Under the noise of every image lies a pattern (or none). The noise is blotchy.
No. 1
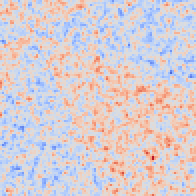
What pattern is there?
spokes from one point
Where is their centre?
top left
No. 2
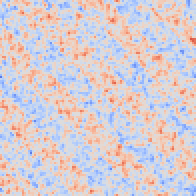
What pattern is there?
diagonal stripes
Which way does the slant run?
top left to bottom right
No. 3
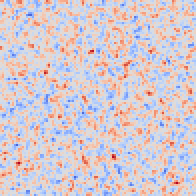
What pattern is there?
only noise
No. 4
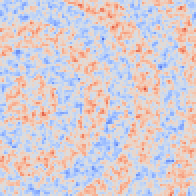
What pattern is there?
rings round one point
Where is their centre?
middle left
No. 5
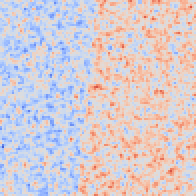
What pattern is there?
a sharp edge
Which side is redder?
right
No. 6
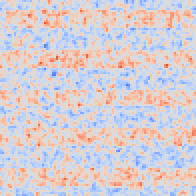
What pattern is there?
horizontal stripes
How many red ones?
5
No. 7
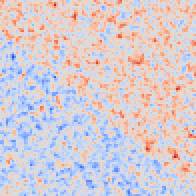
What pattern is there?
a sharp edge
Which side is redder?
top right
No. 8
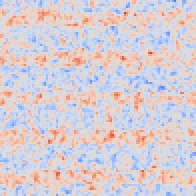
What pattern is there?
horizontal stripes
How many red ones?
5
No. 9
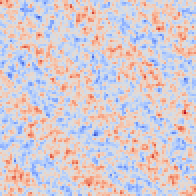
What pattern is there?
diagonal stripes
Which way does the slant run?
top left to bottom right
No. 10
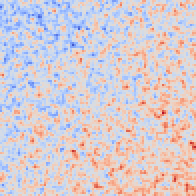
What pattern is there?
a smooth slope
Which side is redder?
bottom right
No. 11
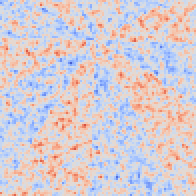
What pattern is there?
spokes from one point
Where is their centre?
top middle
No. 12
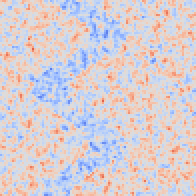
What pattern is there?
a wavy band
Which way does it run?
top to bottom
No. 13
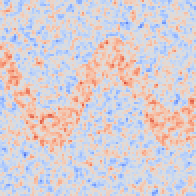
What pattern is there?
a wavy band
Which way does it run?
left to right
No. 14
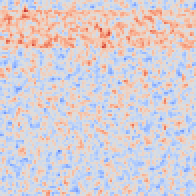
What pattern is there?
one horizontal stripe
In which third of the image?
top
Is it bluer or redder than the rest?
redder
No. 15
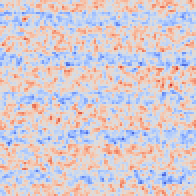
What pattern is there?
horizontal stripes
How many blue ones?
5
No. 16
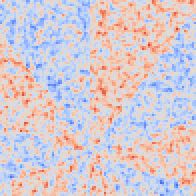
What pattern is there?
spokes from one point
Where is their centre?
bottom middle
